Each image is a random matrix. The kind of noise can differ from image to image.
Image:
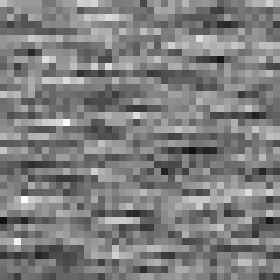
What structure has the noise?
streaked along the rows
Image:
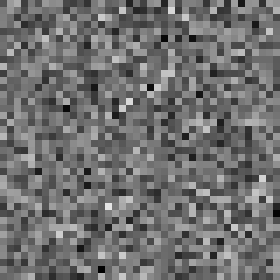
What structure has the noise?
independent entries
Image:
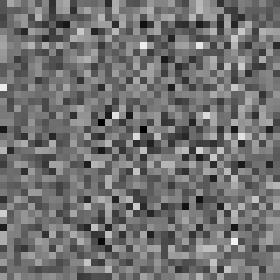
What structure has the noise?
low rank plus noise
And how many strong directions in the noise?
three or four
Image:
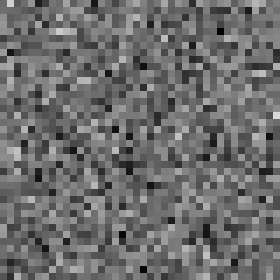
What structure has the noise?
independent entries
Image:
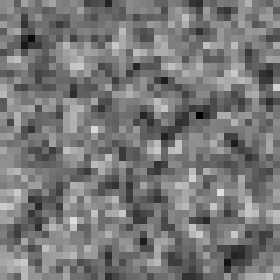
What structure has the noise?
blotchy
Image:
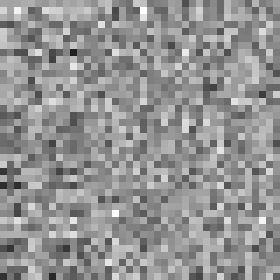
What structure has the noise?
low rank plus noise
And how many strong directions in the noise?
one
